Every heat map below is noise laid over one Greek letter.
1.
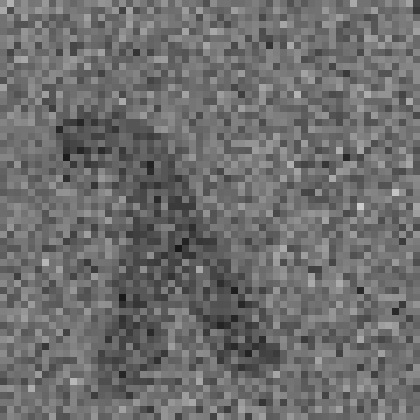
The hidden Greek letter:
lambda
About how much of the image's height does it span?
two thirds
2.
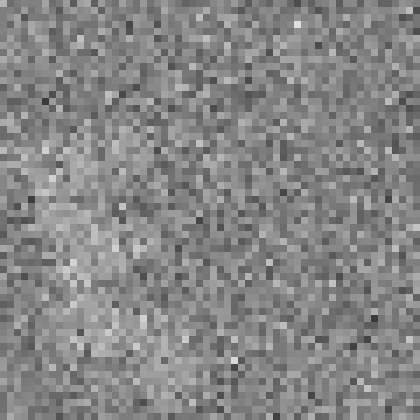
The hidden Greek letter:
xi
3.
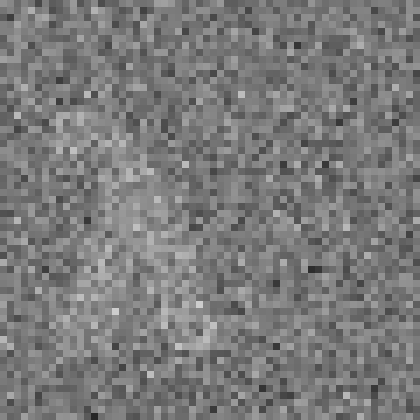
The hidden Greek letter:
lambda
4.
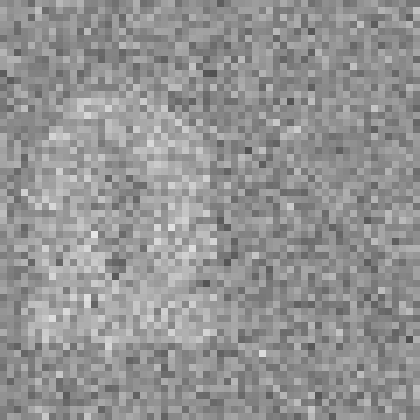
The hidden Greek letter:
omega
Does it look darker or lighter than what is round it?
lighter
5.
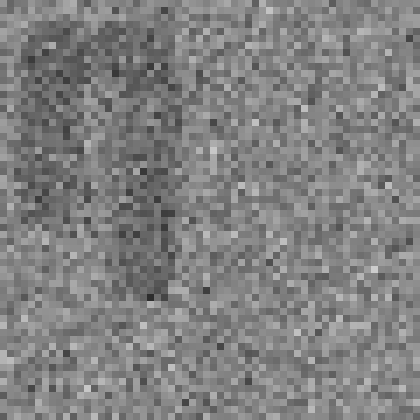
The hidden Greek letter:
eta
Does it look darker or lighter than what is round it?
darker
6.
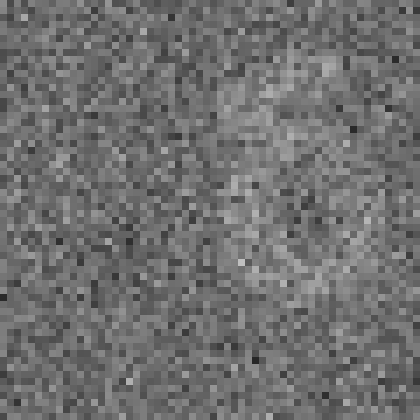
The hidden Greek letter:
delta
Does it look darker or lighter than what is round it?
lighter
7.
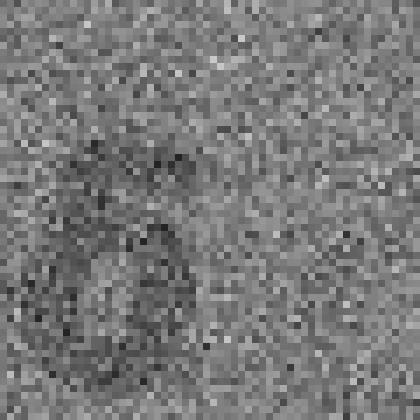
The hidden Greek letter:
delta
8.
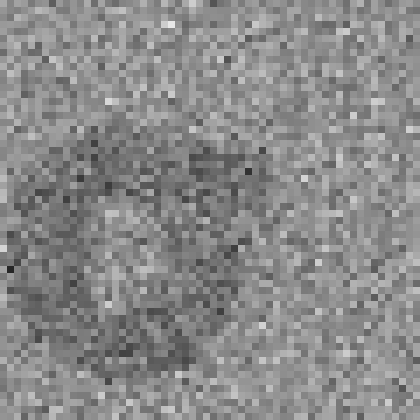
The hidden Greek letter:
sigma
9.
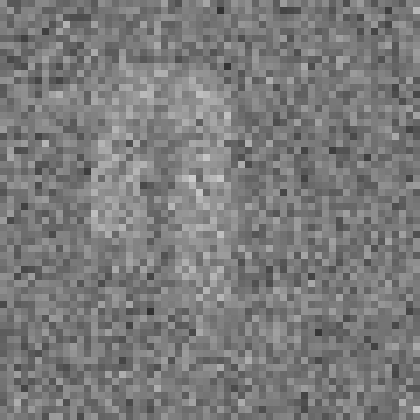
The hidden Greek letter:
eta
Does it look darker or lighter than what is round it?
lighter
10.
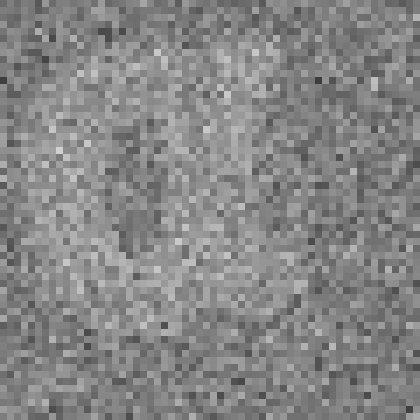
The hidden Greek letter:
alpha
